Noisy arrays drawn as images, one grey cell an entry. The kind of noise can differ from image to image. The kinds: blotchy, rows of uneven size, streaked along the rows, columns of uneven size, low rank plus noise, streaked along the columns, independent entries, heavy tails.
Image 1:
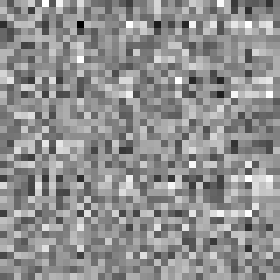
low rank plus noise
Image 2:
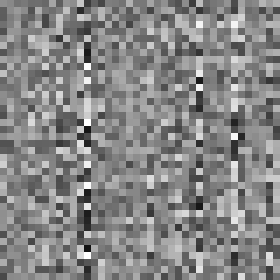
columns of uneven size
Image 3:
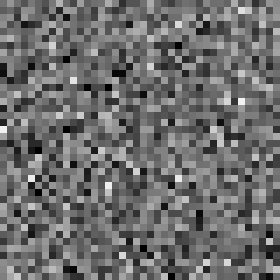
independent entries
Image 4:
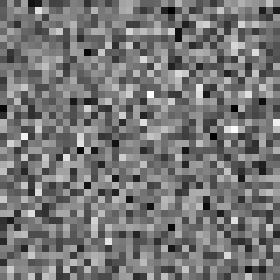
independent entries
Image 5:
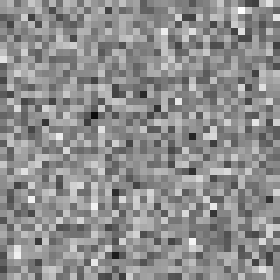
independent entries
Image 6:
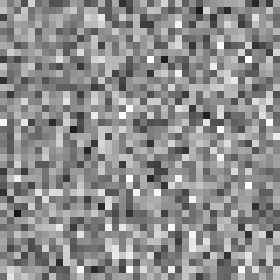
low rank plus noise
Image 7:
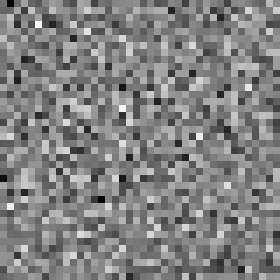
independent entries
